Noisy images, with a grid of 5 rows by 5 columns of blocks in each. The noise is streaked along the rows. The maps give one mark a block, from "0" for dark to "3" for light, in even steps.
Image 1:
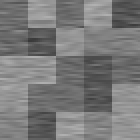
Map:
1 3 1 3 0
1 0 3 2 2
3 3 1 0 1
3 1 1 0 3
2 0 3 2 3
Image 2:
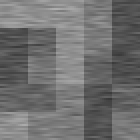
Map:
3 3 3 2 0
0 1 3 2 0
0 2 3 1 0
1 1 2 0 1
3 2 2 0 2
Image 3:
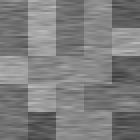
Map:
1 3 1 2 0
1 3 1 2 3
3 2 2 2 0
1 3 2 1 1
1 0 2 2 0
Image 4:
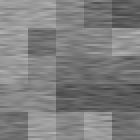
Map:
3 3 2 1 0
3 1 2 2 3
3 2 1 1 1
2 2 0 0 0
1 3 2 3 1
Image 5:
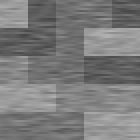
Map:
3 0 1 1 0
0 0 1 3 3
2 1 1 0 0
3 3 2 2 2
1 1 1 3 3
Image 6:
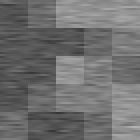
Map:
0 1 3 3 3
0 0 0 1 2
0 0 3 2 1
0 1 2 2 3
1 0 0 1 3
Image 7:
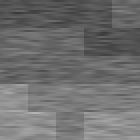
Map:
0 0 0 0 1
1 1 1 0 0
1 1 1 1 1
3 2 2 2 2
3 3 2 3 3
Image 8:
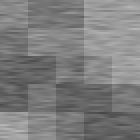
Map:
2 1 1 3 3
1 2 2 3 3
0 0 1 2 3
0 1 0 0 1
3 2 1 0 0
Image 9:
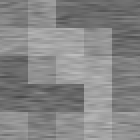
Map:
1 2 0 0 0
2 3 3 2 0
0 2 3 3 1
0 0 0 3 1
2 1 2 3 2
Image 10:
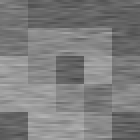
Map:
1 0 0 0 0
1 2 2 2 0
3 2 0 3 1
3 3 2 1 2
0 3 3 2 0
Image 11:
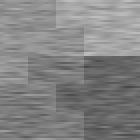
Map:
2 2 3 3 3
2 2 2 3 3
2 1 1 0 0
1 1 0 0 0
1 1 1 0 0
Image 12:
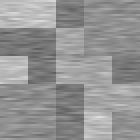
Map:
3 3 0 1 1
0 0 2 1 1
3 0 2 2 0
1 1 0 2 2
1 1 0 3 1
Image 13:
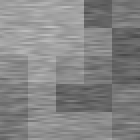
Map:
3 3 3 0 1
3 3 3 2 0
2 3 2 1 0
1 2 0 0 1
1 2 2 2 1
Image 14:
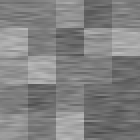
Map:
1 1 2 0 1
3 1 0 2 3
2 3 1 1 0
1 0 1 0 0
2 1 3 0 0
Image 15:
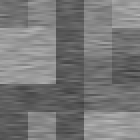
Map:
1 2 0 2 3
3 3 0 2 1
3 3 0 1 0
0 0 0 1 1
0 2 0 3 3
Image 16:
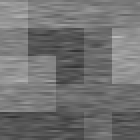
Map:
3 2 2 2 2
2 0 0 1 3
3 2 0 1 3
2 2 1 1 1
0 0 0 1 0
